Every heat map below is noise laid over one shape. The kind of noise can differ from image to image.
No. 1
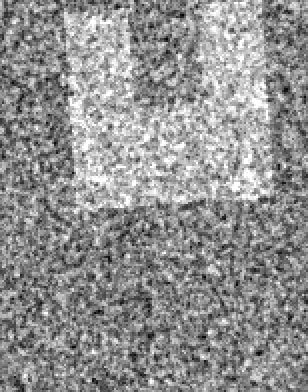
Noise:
blotchy
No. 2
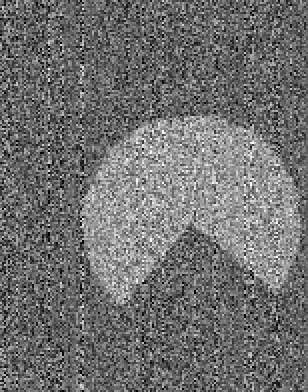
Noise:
columns of uneven size
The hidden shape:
disc with a wedge cut out
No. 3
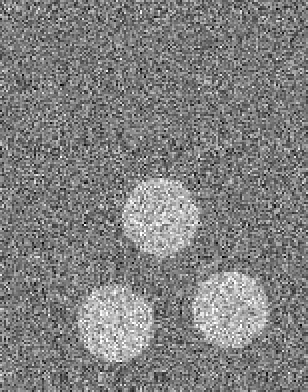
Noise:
low rank plus noise
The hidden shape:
three dots
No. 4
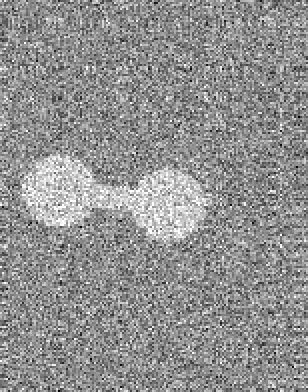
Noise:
low rank plus noise
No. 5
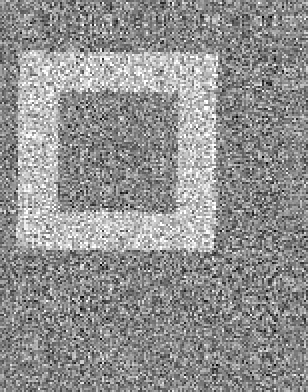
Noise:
low rank plus noise
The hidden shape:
square frame
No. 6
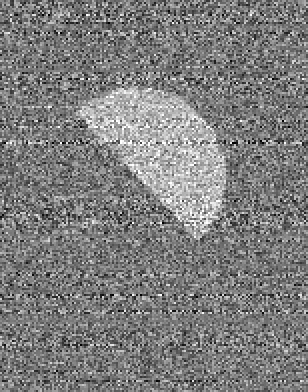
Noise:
rows of uneven size
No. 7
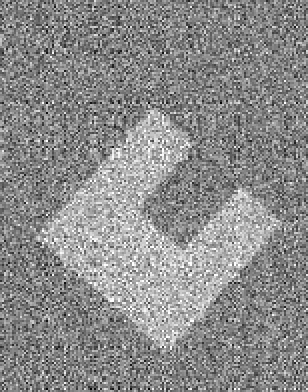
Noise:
low rank plus noise
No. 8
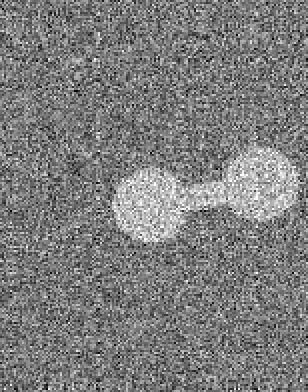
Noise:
low rank plus noise
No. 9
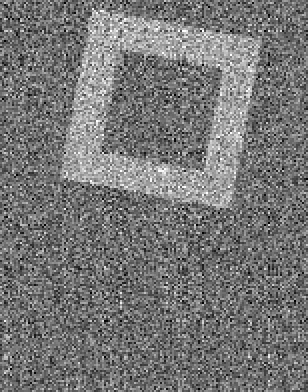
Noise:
low rank plus noise
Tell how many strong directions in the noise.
one
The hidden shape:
square frame
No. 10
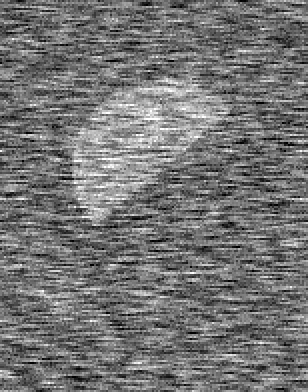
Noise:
streaked along the rows
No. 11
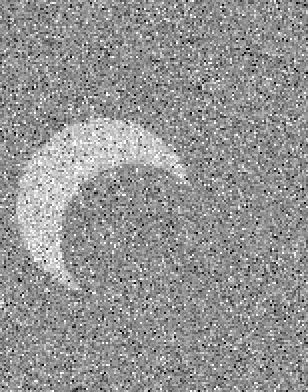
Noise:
heavy tails
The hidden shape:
crescent
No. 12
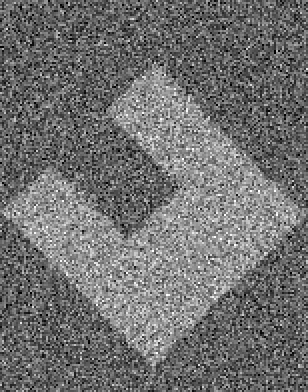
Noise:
independent entries
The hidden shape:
square with a notch
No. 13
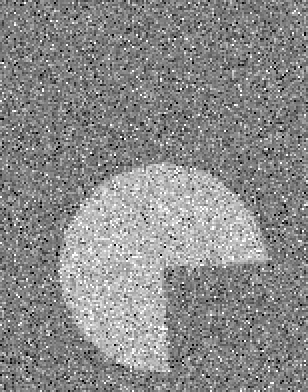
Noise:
heavy tails
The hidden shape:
disc with a wedge cut out
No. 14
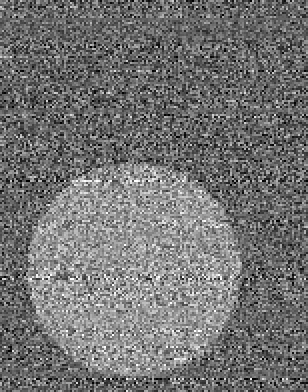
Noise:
rows of uneven size
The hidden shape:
disc
